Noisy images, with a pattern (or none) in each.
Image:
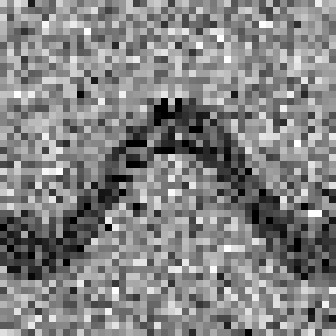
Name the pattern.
a wavy band
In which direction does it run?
left to right
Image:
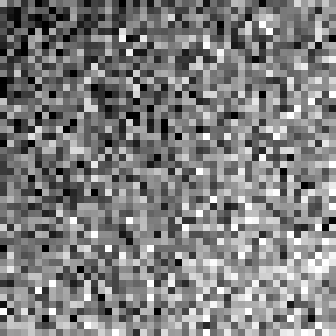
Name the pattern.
a smooth slope
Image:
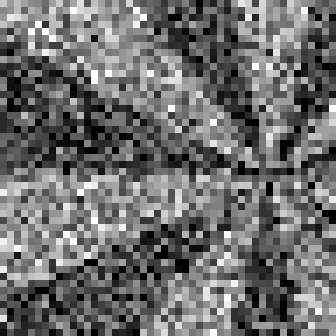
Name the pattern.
spokes from one point
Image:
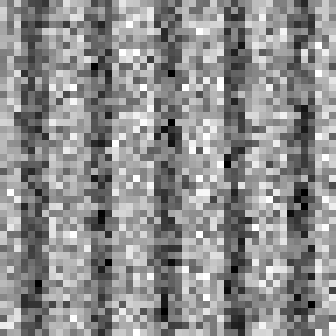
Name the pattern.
vertical stripes
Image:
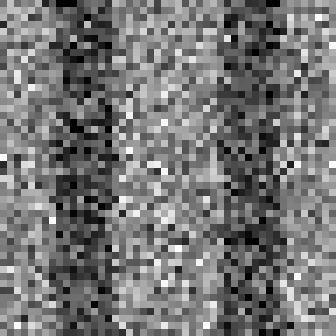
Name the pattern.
vertical stripes
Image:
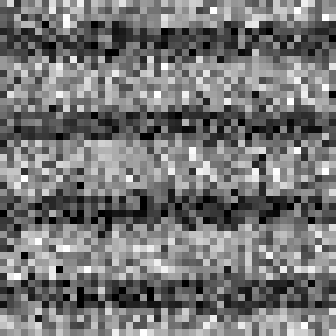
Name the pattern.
horizontal stripes
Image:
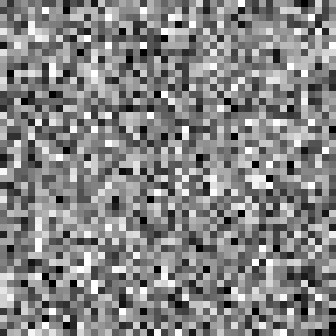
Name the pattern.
only noise
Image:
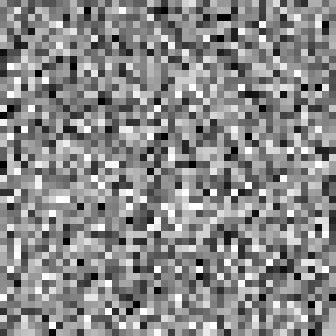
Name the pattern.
only noise
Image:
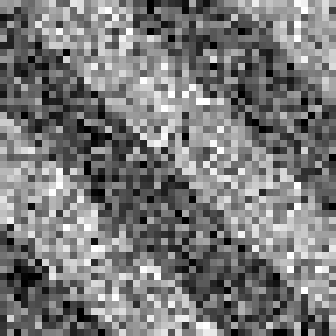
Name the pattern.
diagonal stripes
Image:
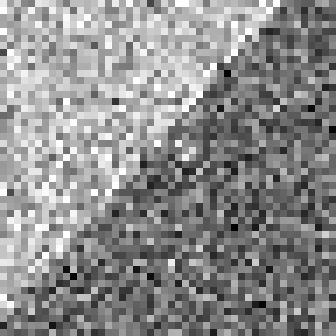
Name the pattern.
a sharp edge
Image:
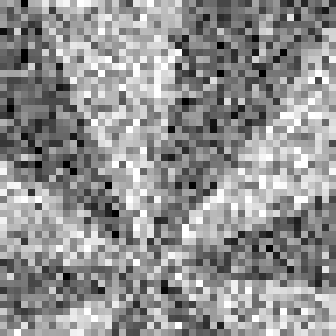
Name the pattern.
spokes from one point
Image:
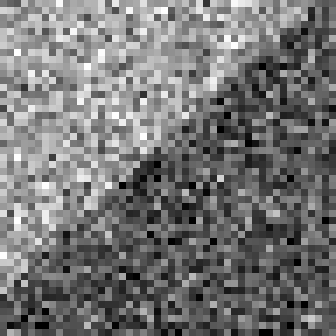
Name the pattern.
a sharp edge
